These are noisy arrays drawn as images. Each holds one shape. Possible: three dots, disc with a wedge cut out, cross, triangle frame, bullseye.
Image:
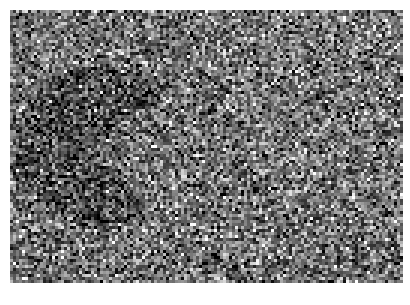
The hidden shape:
disc with a wedge cut out
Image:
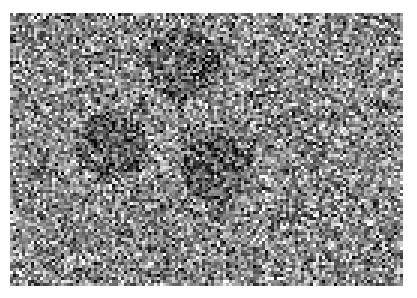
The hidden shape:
three dots
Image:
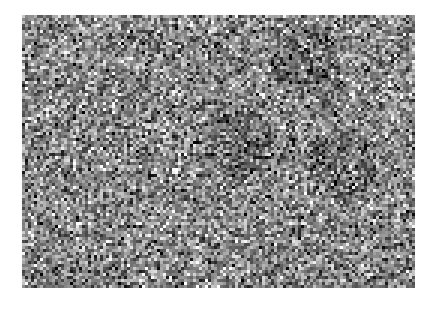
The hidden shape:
three dots
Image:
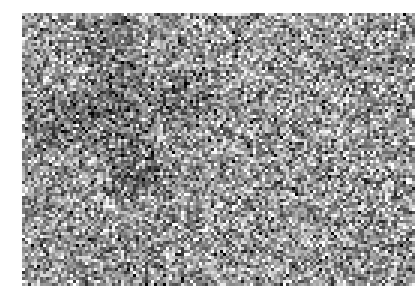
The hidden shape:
cross
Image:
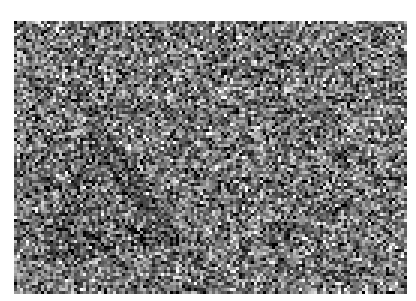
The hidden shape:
triangle frame
